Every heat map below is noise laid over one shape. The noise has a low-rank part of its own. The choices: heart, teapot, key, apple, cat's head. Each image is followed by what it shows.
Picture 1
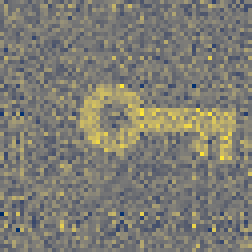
key
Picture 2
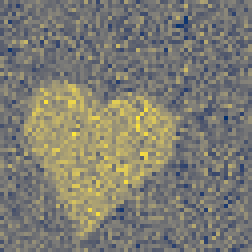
heart
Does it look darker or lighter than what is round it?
lighter
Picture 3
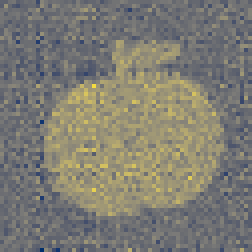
apple
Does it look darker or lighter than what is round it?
lighter
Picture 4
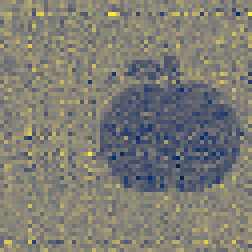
apple
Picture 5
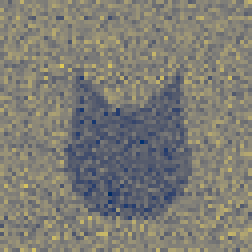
cat's head
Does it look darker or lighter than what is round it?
darker
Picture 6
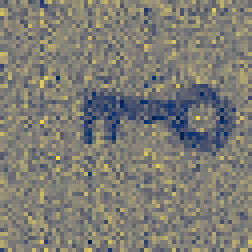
key
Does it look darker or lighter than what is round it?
darker
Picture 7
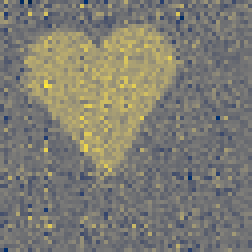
heart
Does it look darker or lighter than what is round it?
lighter
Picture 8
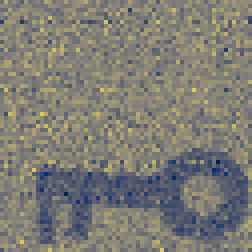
key
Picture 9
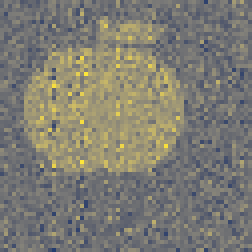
apple
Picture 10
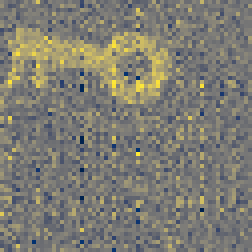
key
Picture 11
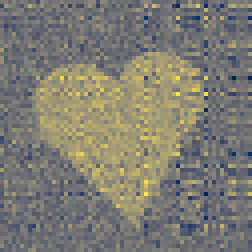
heart
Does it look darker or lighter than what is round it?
lighter
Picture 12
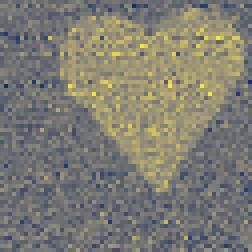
heart
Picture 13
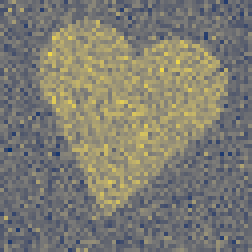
heart
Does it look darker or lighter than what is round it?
lighter
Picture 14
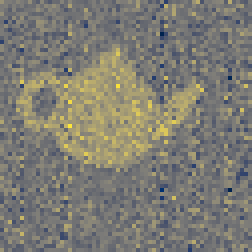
teapot
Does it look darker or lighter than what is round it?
lighter
